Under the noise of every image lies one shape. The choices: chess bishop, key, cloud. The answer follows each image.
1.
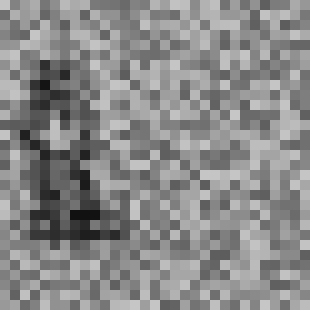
dark chess bishop
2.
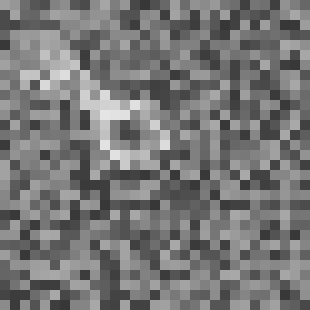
light key
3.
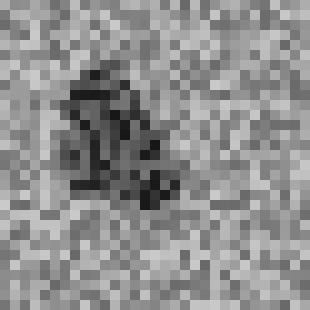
dark cloud
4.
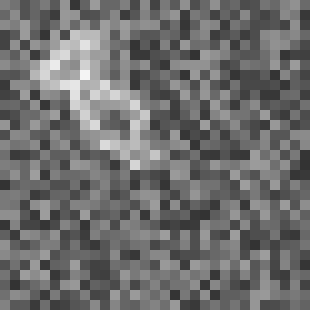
light chess bishop
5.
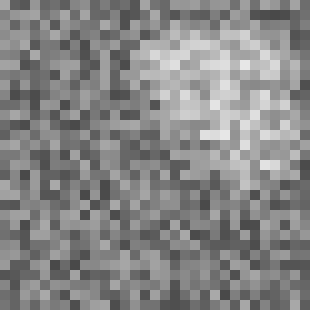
light cloud
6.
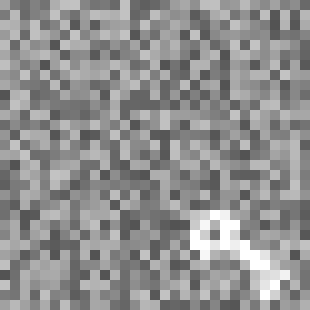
light key, bottom right
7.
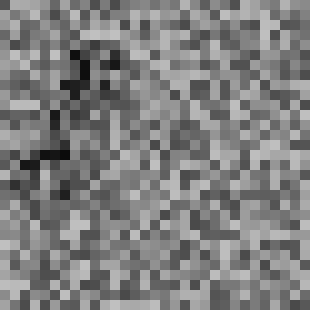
dark key
